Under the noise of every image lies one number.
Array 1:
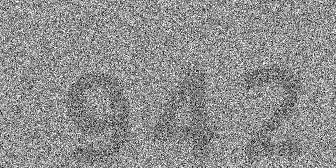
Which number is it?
942
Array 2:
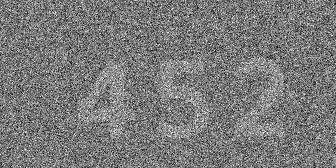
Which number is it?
452
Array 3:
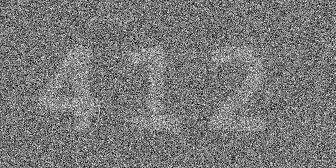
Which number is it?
412
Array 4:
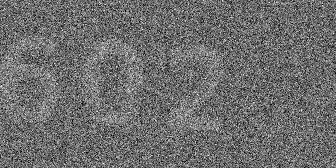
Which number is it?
602
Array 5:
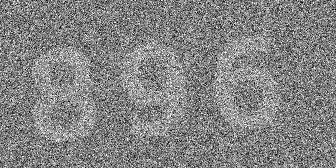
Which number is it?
896
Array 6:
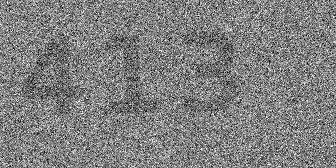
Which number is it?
413
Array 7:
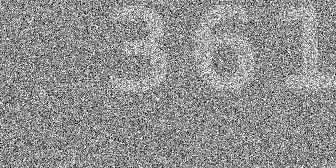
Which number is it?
361
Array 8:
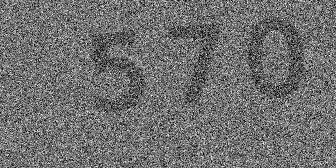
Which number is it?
570
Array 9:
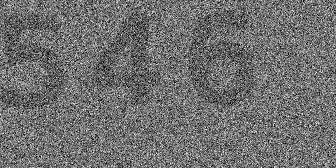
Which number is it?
546
